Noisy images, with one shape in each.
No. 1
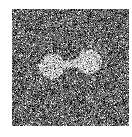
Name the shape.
dumbbell
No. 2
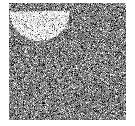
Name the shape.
half disc
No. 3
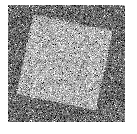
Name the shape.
square
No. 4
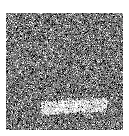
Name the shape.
bar
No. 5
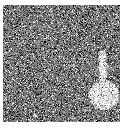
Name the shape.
lollipop
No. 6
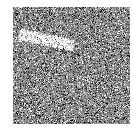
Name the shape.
bar
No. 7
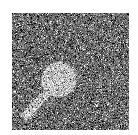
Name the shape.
lollipop
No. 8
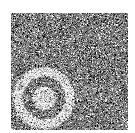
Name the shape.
bullseye
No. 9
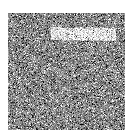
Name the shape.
bar
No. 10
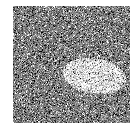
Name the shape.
ellipse
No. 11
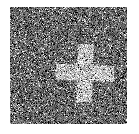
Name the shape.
cross
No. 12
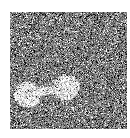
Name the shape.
dumbbell
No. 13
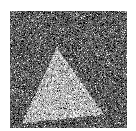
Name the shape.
triangle
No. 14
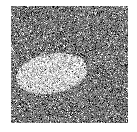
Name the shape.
ellipse
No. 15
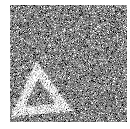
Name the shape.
triangle frame
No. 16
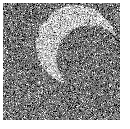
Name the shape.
crescent
